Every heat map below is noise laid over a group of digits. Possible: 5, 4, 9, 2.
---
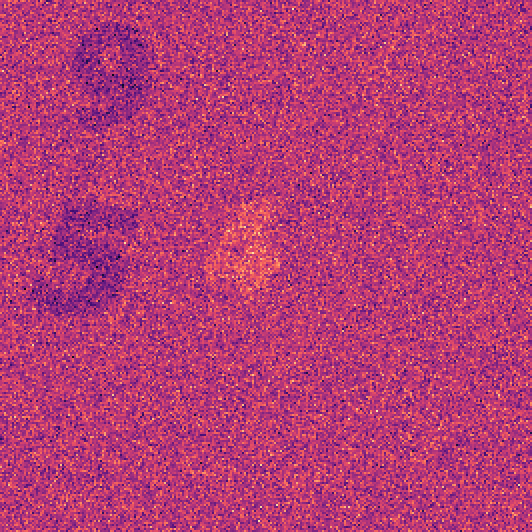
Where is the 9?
top left
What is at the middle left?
5
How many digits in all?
3
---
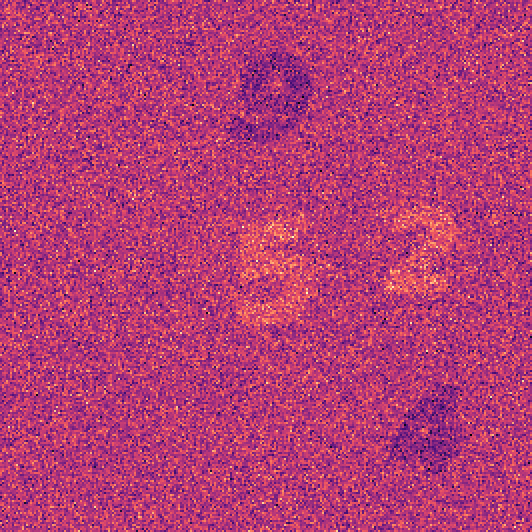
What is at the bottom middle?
nothing
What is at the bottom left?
nothing
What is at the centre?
5
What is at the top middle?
9
